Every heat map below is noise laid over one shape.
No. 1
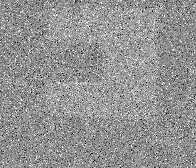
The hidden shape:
square with a notch
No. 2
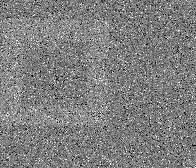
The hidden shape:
square frame
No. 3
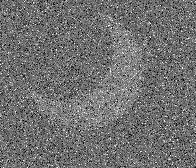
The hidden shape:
crescent
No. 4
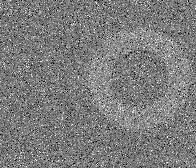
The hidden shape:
ring
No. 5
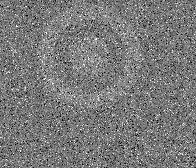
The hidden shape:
bullseye
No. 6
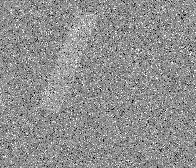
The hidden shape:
bar
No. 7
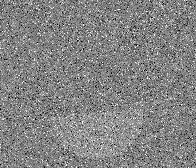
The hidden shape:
half disc
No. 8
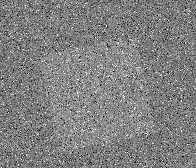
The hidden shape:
square
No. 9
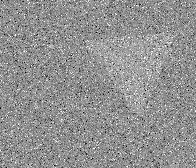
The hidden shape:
triangle
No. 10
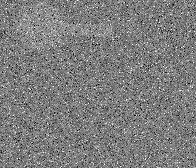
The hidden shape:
lollipop
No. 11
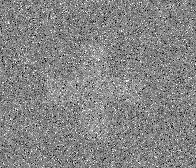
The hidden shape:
cross
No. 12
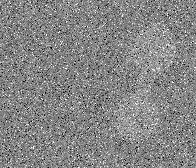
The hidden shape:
dumbbell
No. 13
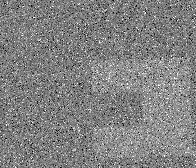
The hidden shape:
square with a notch
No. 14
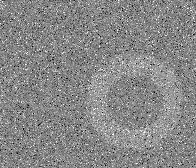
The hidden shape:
ring
